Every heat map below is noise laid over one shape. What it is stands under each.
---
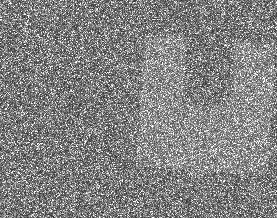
square with a notch
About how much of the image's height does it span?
two thirds
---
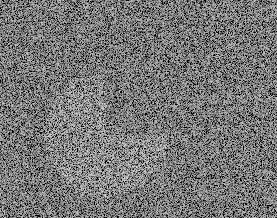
disc with a wedge cut out
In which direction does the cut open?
up and right
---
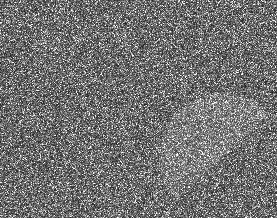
half disc
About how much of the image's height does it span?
half
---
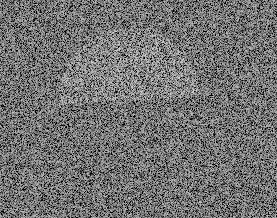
half disc
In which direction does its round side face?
up
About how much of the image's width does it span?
half
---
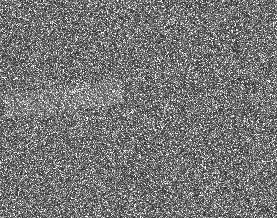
bar
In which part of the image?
middle left
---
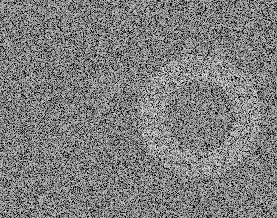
ring
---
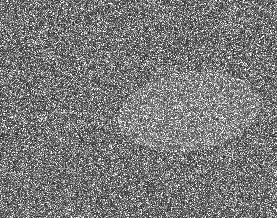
ellipse
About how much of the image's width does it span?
half
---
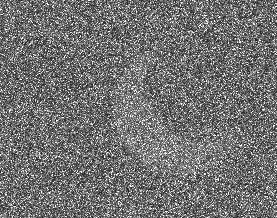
crescent
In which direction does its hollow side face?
up and right
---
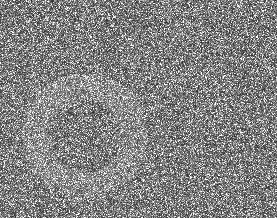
ring
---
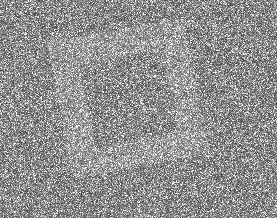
square frame
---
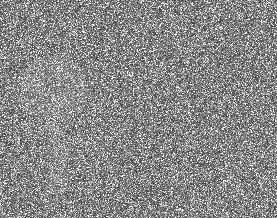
lollipop
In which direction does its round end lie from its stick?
up
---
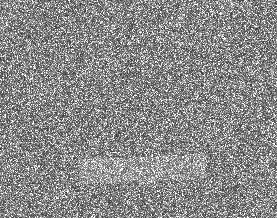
bar
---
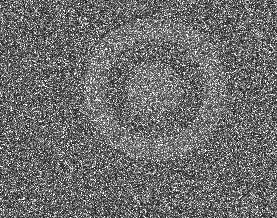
bullseye
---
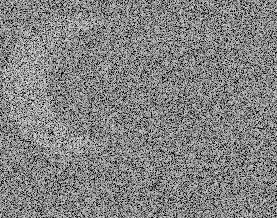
crescent
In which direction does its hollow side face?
right
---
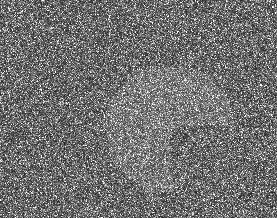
disc with a wedge cut out
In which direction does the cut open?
down and right
